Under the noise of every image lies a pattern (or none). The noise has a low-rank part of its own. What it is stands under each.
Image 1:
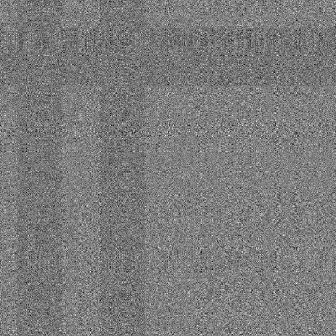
bands of rows crossing bands of columns
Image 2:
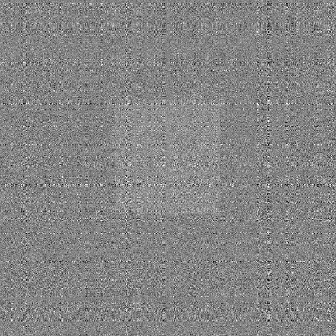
one block
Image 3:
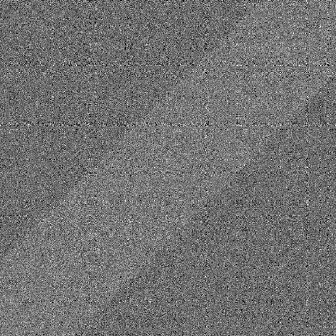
a diagonal band
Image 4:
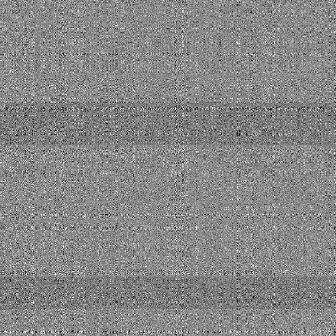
bands of rows
